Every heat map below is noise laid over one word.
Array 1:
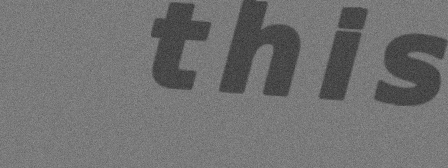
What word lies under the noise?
this
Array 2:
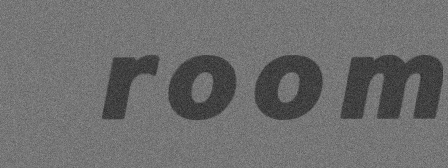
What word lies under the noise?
room
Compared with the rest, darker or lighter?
darker
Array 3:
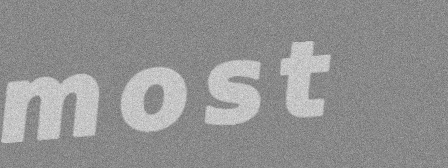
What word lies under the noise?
most
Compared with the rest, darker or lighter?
lighter
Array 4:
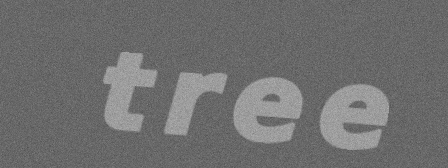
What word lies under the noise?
tree
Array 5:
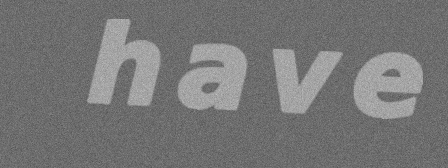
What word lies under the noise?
have
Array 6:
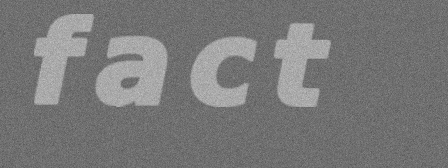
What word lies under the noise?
fact
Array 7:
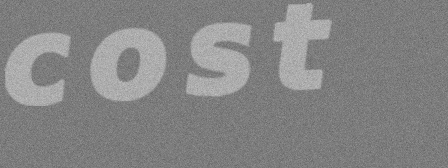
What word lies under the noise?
cost
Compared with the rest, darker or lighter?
lighter
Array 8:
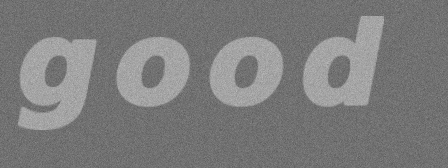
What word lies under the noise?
good
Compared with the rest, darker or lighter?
lighter
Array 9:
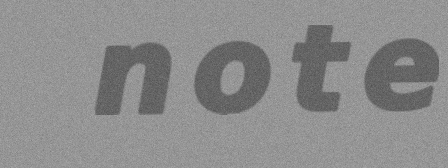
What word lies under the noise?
note
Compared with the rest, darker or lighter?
darker
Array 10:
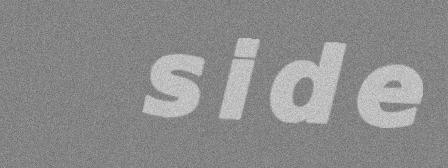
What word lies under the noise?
side
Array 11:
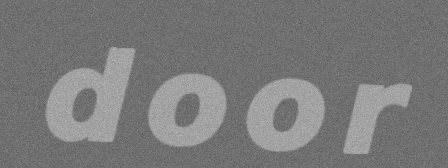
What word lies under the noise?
door
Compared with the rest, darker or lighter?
lighter
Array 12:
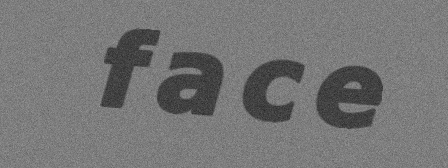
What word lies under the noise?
face
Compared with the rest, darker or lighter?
darker
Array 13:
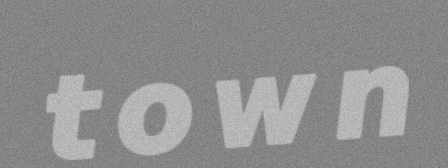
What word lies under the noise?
town
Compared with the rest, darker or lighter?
lighter
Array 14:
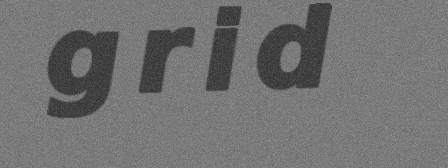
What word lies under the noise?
grid
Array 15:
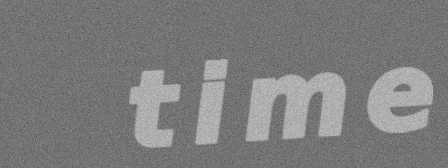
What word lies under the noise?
time
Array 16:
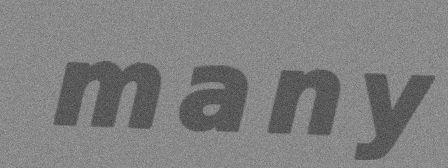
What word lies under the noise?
many
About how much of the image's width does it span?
nearly all
